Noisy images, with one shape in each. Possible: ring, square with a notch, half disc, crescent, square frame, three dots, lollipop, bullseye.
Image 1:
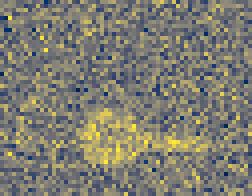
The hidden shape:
lollipop
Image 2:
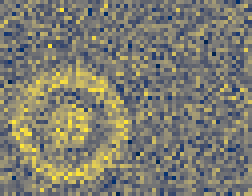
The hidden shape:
bullseye
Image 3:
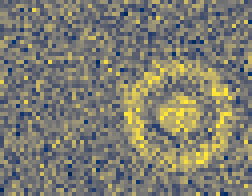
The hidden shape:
bullseye
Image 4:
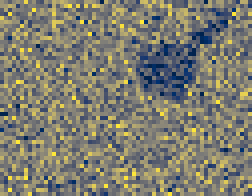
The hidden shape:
lollipop
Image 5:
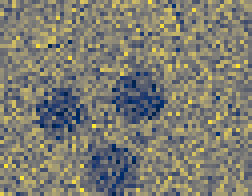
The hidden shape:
three dots
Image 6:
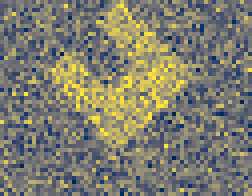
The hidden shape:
square with a notch
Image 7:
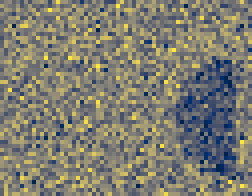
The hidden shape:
half disc
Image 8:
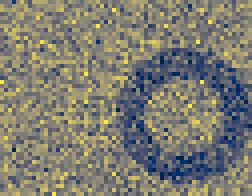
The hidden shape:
ring
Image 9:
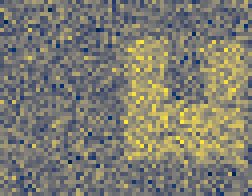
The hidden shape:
square with a notch
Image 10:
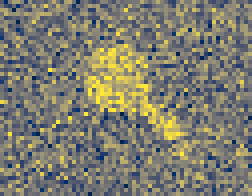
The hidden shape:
lollipop
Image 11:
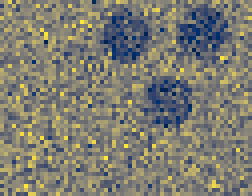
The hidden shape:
three dots
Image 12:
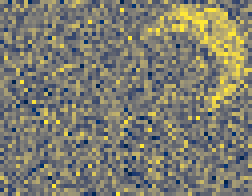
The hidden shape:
crescent
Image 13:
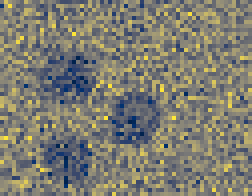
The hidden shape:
three dots
